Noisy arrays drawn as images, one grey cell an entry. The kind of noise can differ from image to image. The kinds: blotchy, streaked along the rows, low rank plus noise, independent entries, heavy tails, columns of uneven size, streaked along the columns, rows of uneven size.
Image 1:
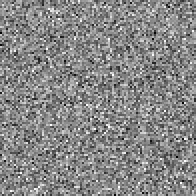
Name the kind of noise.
independent entries
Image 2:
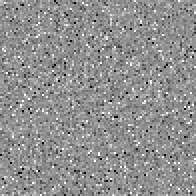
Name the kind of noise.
heavy tails
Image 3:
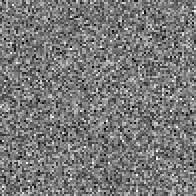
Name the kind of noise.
independent entries
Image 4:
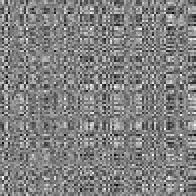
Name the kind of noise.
low rank plus noise
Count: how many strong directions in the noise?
one
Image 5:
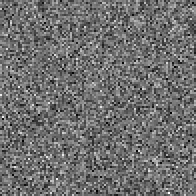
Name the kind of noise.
independent entries
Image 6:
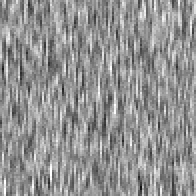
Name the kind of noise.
streaked along the columns
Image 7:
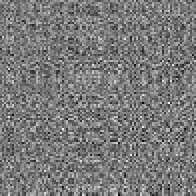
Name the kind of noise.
low rank plus noise
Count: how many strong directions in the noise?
three or four
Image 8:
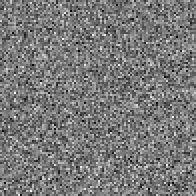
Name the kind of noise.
independent entries
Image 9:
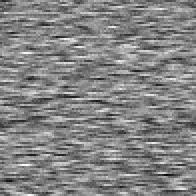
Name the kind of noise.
streaked along the rows
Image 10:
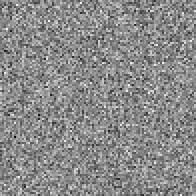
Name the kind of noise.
independent entries
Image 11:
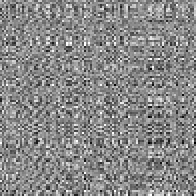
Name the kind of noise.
low rank plus noise
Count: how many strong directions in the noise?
two
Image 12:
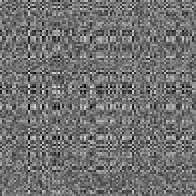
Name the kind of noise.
low rank plus noise
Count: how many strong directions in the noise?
one
